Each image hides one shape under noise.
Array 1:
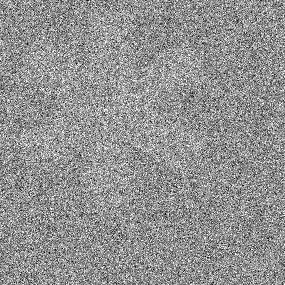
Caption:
light asterisk
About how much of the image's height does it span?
two thirds
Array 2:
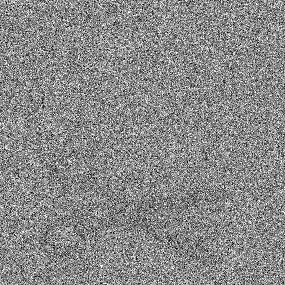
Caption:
dark pair of scissors
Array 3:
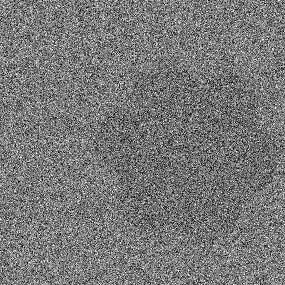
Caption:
dark flower
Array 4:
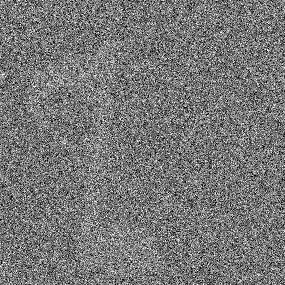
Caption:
light musical note
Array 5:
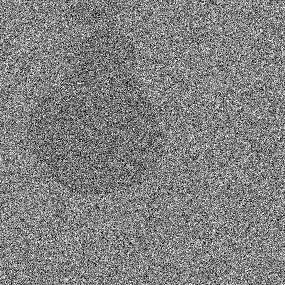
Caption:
dark pear
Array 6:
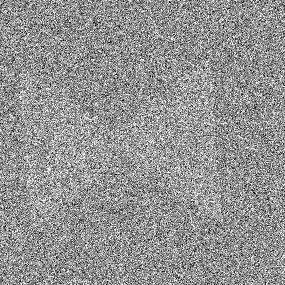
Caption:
light bow tie
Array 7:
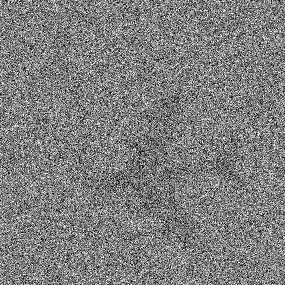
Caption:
dark airplane
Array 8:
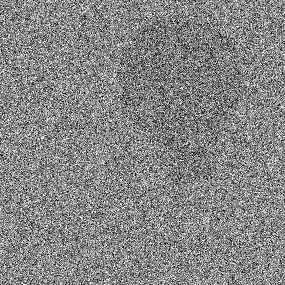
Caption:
dark light bulb
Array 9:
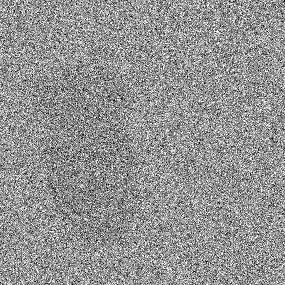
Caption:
dark footprint
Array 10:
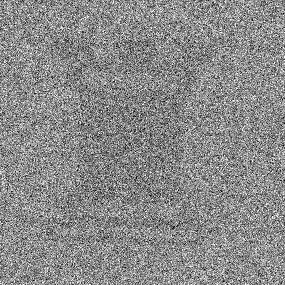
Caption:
dark chess rook
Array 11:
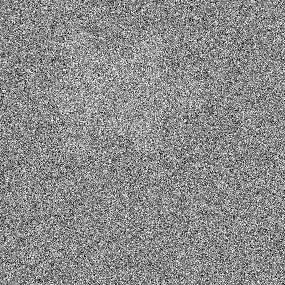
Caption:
light turtle
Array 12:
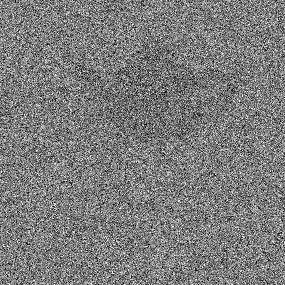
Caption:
dark teapot
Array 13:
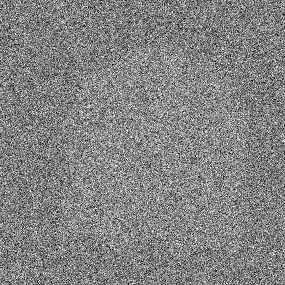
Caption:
light ghost
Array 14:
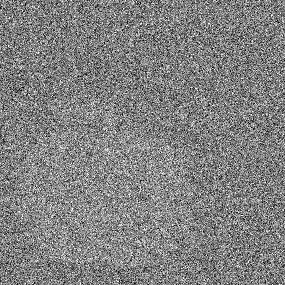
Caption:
light apple
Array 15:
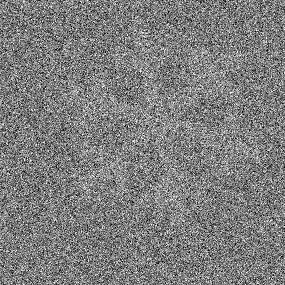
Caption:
light snowflake
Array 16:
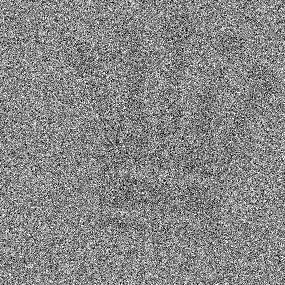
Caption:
dark chess queen
